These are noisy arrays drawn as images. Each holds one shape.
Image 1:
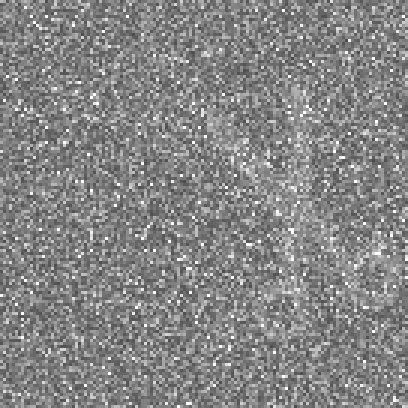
pair of scissors
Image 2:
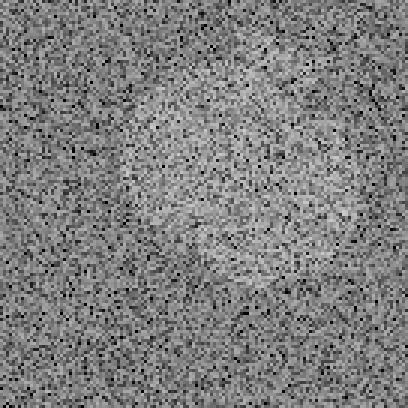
apple
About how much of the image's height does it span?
two thirds
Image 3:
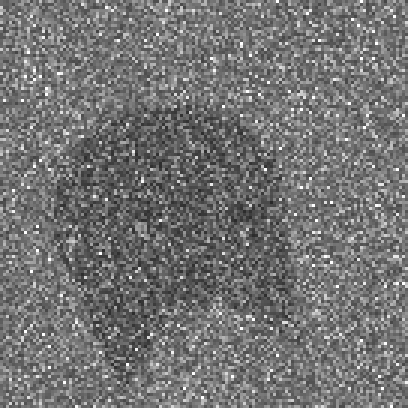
cat's head
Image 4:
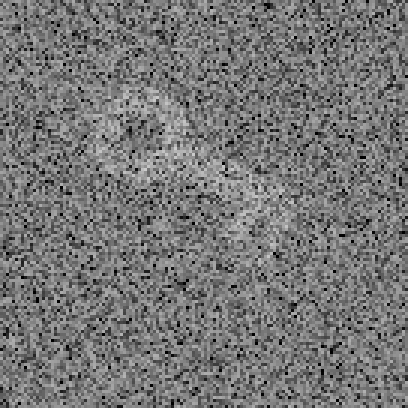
key
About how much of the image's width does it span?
half
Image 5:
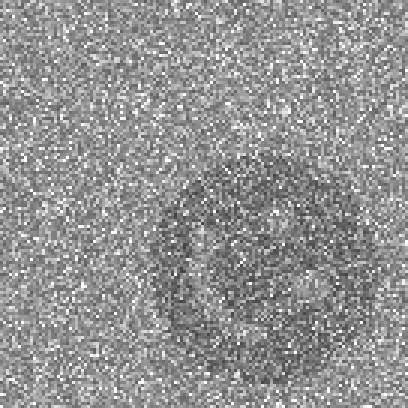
smiling face
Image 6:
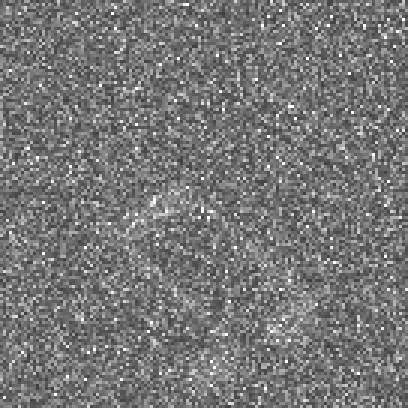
pair of musical notes
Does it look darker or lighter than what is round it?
lighter
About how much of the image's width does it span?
half
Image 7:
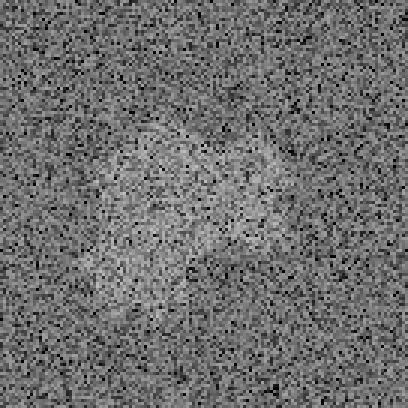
car
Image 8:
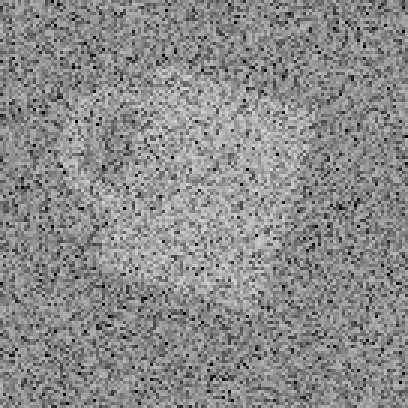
cup
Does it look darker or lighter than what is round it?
lighter
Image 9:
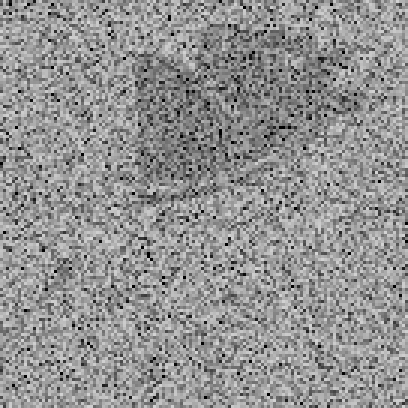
chess knight
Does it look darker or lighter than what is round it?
darker
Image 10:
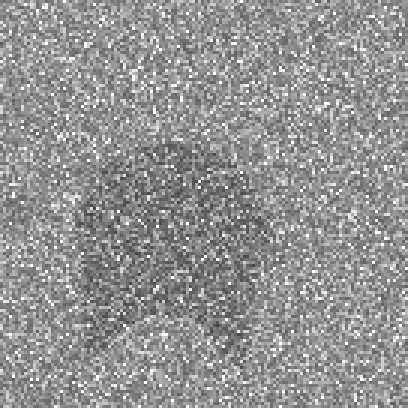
cat's head
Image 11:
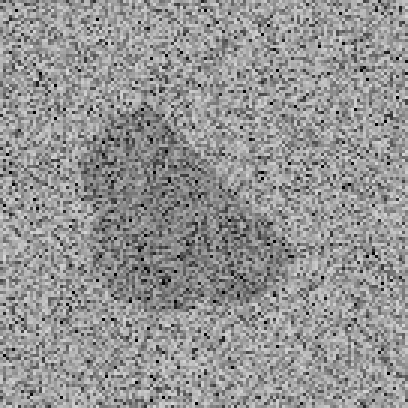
cloud
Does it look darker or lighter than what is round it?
darker
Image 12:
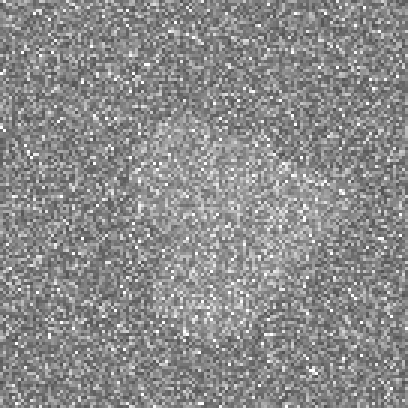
heart
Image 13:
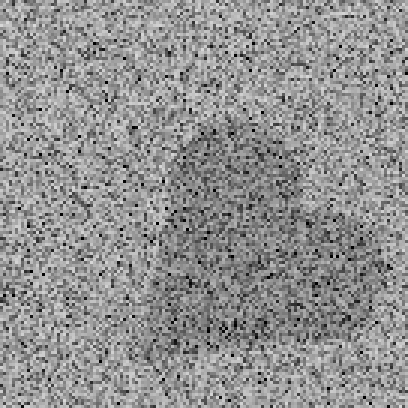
heart
